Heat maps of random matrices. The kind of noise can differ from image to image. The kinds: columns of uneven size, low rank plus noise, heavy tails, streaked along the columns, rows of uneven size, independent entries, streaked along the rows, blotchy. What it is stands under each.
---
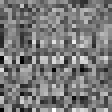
low rank plus noise
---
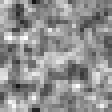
blotchy
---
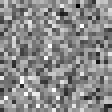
low rank plus noise
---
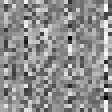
columns of uneven size
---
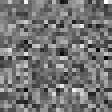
low rank plus noise
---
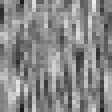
streaked along the columns
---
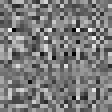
low rank plus noise
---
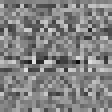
rows of uneven size
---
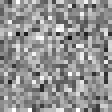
low rank plus noise
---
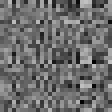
low rank plus noise
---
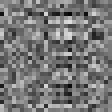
low rank plus noise
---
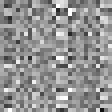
low rank plus noise
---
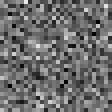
independent entries
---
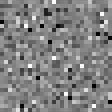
heavy tails
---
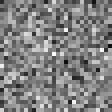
independent entries
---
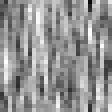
streaked along the columns
